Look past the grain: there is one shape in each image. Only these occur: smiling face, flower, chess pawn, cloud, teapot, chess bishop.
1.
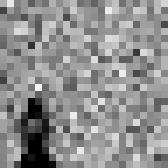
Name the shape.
chess bishop
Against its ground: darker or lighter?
darker
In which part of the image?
bottom left
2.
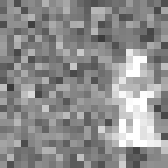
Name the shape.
chess bishop
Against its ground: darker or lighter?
lighter
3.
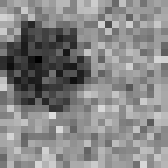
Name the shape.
flower
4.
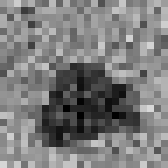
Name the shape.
cloud
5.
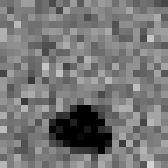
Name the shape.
cloud
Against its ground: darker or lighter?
darker
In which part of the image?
bottom middle
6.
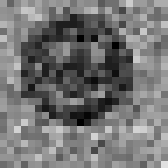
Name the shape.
smiling face
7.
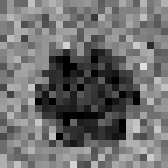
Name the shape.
flower
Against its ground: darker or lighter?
darker
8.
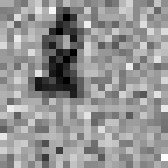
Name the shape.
chess bishop
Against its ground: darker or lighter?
darker
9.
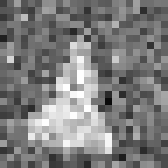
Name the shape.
chess pawn
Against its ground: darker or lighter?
lighter
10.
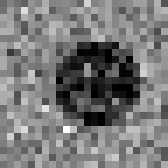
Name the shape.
smiling face
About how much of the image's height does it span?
half
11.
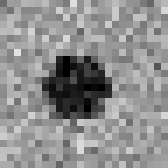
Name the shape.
flower
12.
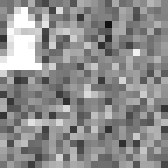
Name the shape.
chess bishop
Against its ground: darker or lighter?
lighter
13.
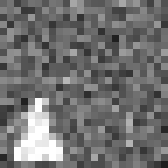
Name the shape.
chess pawn
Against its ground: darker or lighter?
lighter
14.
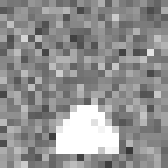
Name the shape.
cloud
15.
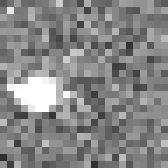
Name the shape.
teapot
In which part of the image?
middle left
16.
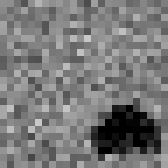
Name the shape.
cloud
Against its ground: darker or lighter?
darker
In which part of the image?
bottom right
